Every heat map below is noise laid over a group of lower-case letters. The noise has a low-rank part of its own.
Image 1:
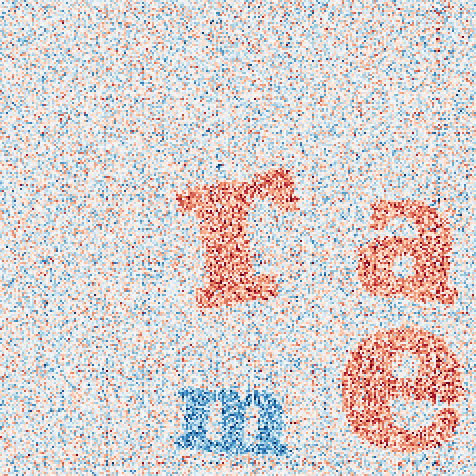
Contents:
centre: red r; middle right: red a; bottom middle: blue m; bottom right: red e
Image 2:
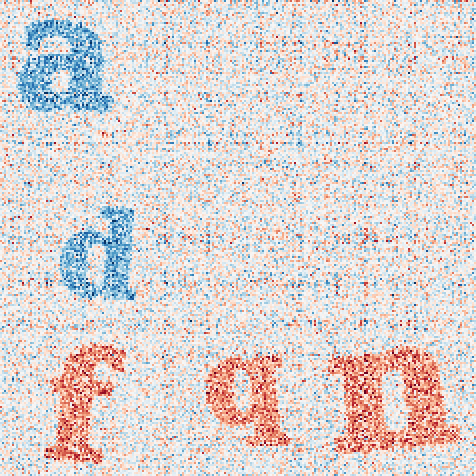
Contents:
top left: blue a; middle left: blue d; bottom left: red f; bottom middle: red q; bottom right: red n
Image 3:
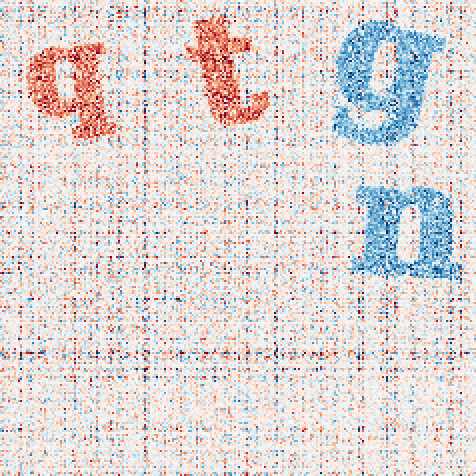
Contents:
top left: red q; top middle: red t; top right: blue g; middle right: blue n
